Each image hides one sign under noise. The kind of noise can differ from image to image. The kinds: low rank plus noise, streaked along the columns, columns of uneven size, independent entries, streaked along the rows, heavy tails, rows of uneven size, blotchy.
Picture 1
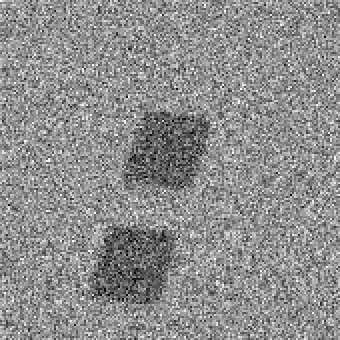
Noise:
low rank plus noise
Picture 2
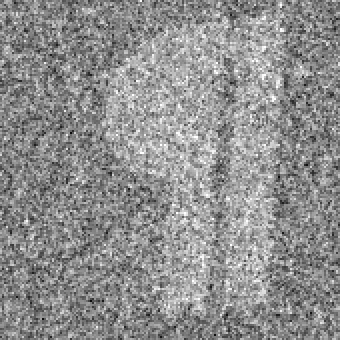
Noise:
blotchy
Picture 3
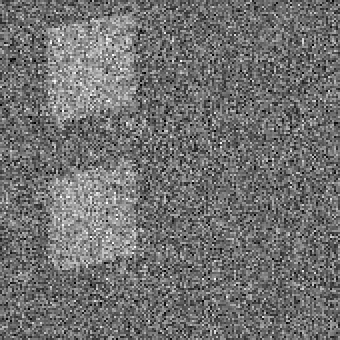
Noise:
low rank plus noise
